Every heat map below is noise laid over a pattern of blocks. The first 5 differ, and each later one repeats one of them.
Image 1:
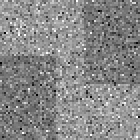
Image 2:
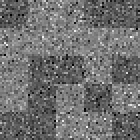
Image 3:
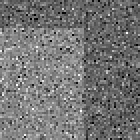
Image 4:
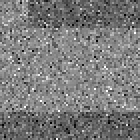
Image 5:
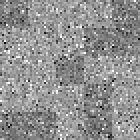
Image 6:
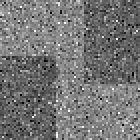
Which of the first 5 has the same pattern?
1
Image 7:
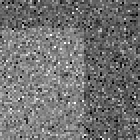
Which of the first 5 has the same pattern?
3
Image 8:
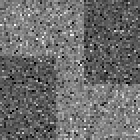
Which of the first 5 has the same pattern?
1
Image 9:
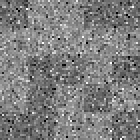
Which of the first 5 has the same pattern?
2
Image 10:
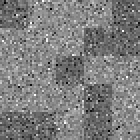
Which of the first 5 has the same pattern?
5
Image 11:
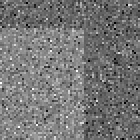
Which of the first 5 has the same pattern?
3
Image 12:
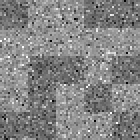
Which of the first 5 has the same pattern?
2
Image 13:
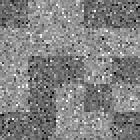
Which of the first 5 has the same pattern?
2
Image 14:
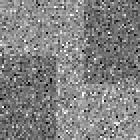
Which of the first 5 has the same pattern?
1
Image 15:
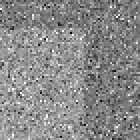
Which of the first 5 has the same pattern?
3
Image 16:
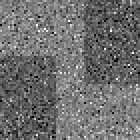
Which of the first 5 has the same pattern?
1
